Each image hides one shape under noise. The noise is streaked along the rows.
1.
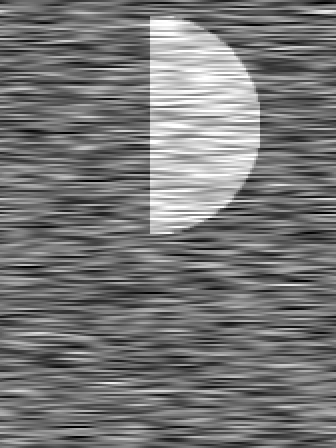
half disc
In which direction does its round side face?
right
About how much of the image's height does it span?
half
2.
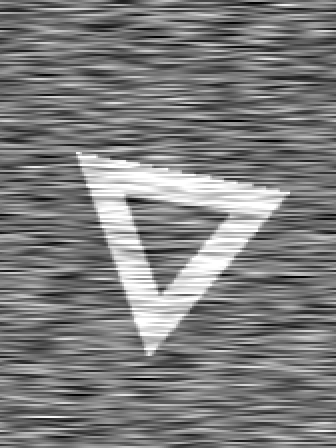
triangle frame
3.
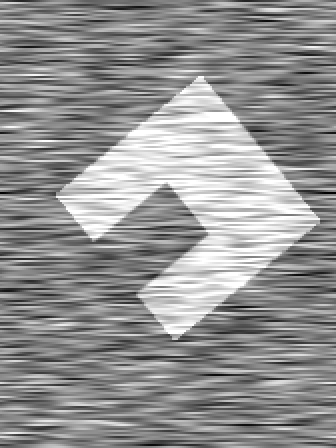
square with a notch
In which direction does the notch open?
down and left
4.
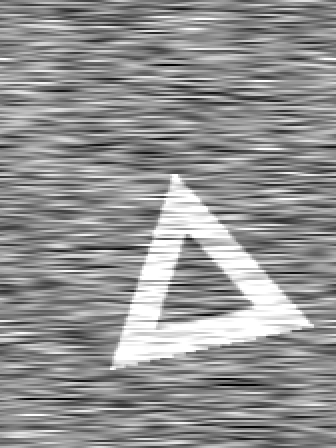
triangle frame
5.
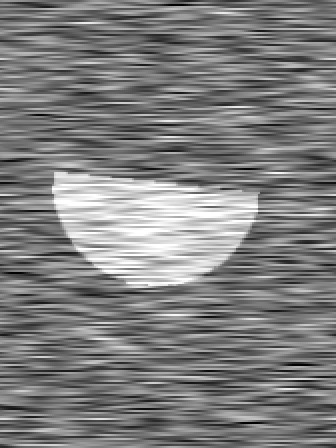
half disc
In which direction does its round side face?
down
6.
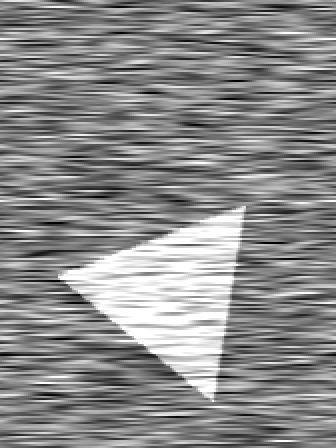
triangle
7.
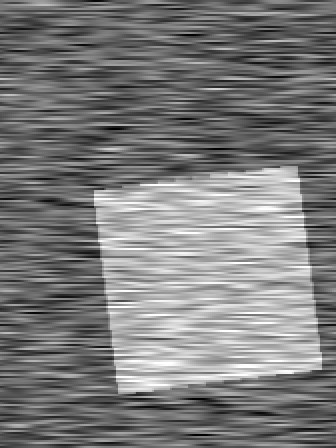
square
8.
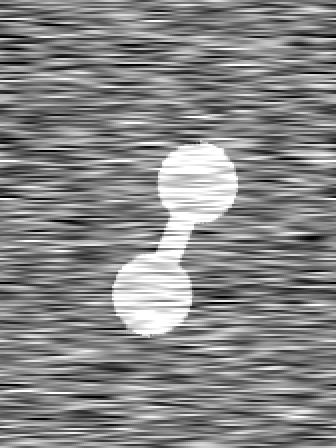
dumbbell
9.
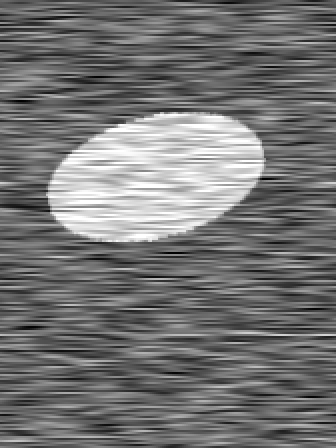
ellipse
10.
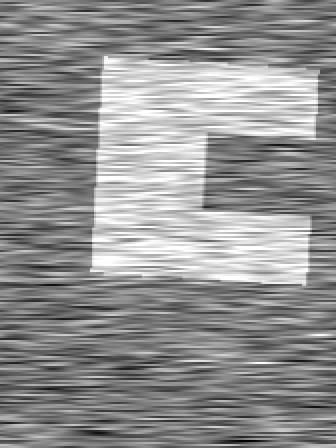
square with a notch
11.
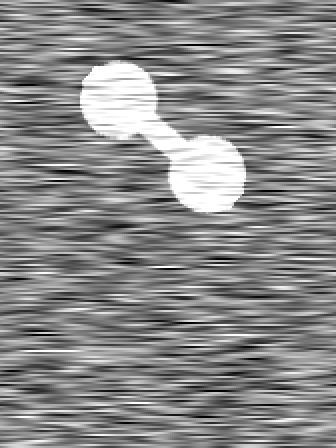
dumbbell
